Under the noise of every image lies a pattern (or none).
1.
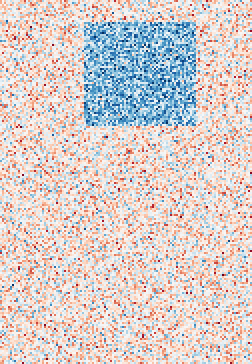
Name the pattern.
one block
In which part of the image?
top middle
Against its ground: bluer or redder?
bluer
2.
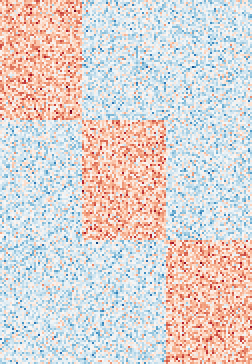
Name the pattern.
blocks along the diagonal
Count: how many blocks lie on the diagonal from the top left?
3
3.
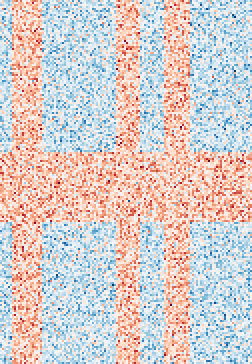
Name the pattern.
bands of rows crossing bands of columns
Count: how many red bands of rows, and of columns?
1 and 3
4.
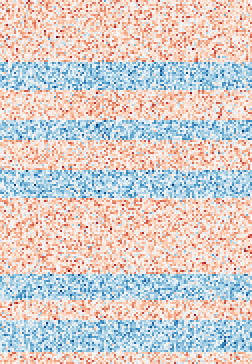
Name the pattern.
bands of rows
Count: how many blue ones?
5
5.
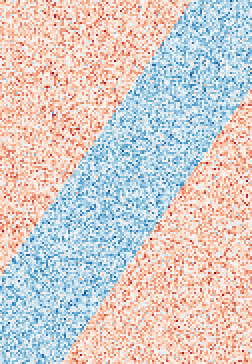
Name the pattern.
a diagonal band
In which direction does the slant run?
bottom left to top right
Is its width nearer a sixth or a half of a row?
a half
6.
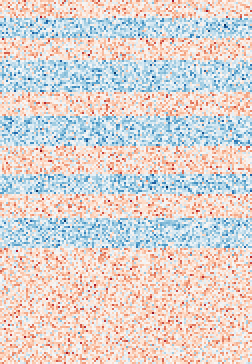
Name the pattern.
bands of rows
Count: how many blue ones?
5
